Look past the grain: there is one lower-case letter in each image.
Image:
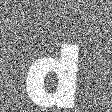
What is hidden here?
light d
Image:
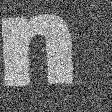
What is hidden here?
light n
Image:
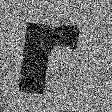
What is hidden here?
dark r
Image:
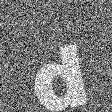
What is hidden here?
light d
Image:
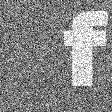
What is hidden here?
light f
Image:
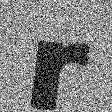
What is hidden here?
dark r
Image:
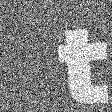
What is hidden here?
light t
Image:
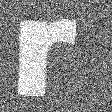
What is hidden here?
light r
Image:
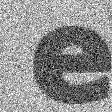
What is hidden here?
dark e
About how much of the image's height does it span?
two thirds
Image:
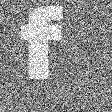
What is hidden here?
light f
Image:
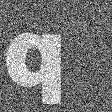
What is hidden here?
light q
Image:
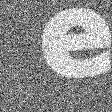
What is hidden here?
light e
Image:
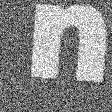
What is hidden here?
light n
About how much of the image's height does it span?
two thirds
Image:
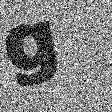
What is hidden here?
dark g
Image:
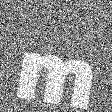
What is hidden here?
light m
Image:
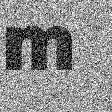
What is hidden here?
dark m
